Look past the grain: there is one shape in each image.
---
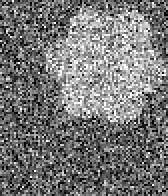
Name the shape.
flower
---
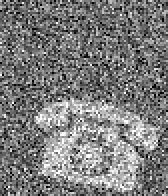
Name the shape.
telephone
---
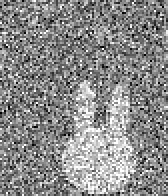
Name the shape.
rabbit's head
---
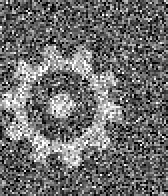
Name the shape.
gear
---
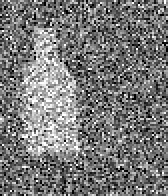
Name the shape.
bottle
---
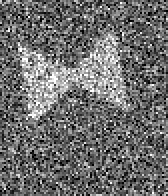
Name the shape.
bow tie
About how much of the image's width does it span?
two thirds
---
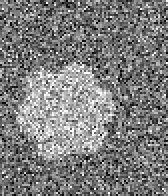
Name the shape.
flower
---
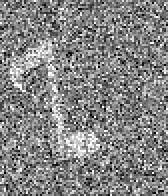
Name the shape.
musical note
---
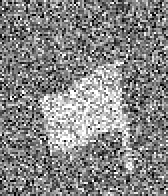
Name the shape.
flag
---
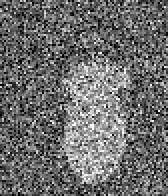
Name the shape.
footprint
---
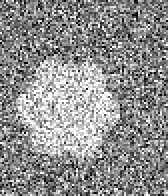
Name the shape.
flower
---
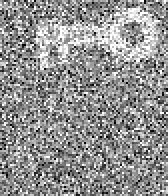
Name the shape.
key
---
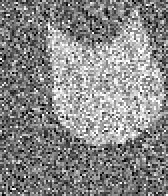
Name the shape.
cat's head
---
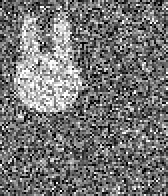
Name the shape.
rabbit's head
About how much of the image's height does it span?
half
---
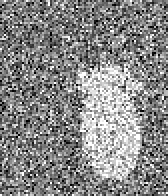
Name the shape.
footprint
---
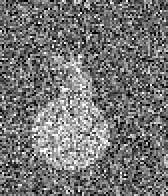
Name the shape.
pear
